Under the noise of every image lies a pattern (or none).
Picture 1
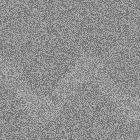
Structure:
a wavy band
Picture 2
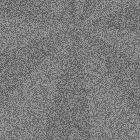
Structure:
spokes from one point
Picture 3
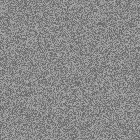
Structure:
only noise
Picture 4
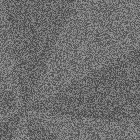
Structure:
spokes from one point
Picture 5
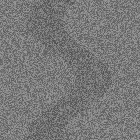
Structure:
a wavy band
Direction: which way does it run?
top to bottom
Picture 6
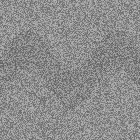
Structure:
a wavy band
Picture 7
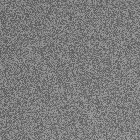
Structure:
a smooth slope
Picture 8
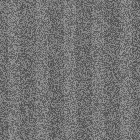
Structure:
vertical stripes
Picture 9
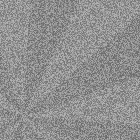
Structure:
spokes from one point
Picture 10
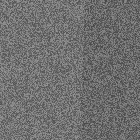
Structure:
a sharp edge
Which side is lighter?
left
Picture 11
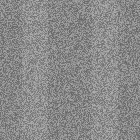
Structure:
vertical stripes
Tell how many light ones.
2
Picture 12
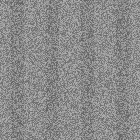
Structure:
vertical stripes
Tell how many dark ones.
4
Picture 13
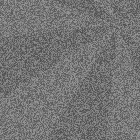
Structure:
spokes from one point
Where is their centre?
top right
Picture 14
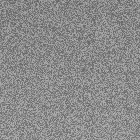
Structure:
a smooth slope
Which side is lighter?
bottom
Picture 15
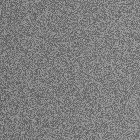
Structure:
a smooth slope
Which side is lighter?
right
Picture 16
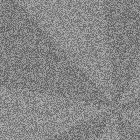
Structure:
spokes from one point
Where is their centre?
bottom right
